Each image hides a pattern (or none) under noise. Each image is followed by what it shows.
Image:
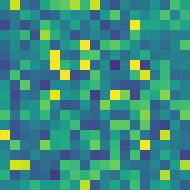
only noise
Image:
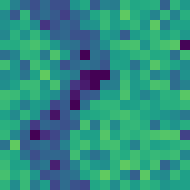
a wavy band
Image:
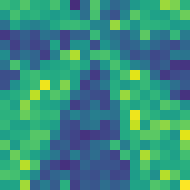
spokes from one point
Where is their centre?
top middle
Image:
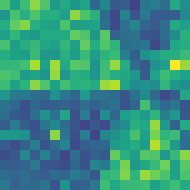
spokes from one point
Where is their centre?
middle right
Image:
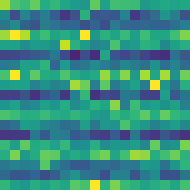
horizontal stripes
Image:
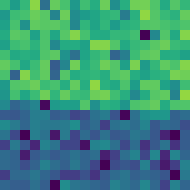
a sharp edge
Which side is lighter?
top
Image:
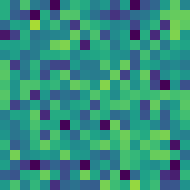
only noise
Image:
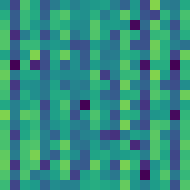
vertical stripes
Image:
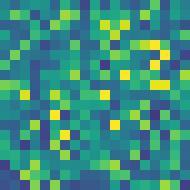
only noise
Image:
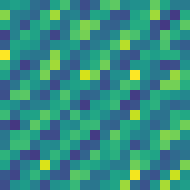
diagonal stripes
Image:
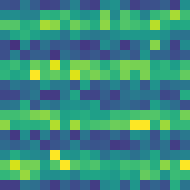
horizontal stripes
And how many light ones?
4
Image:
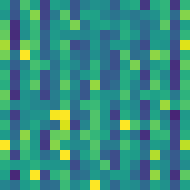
vertical stripes
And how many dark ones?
6
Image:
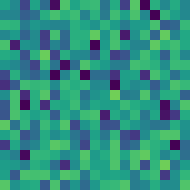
only noise
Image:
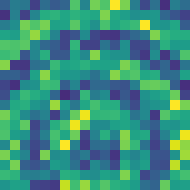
rings round one point
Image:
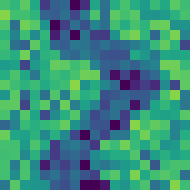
a wavy band
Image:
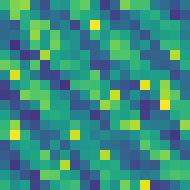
diagonal stripes
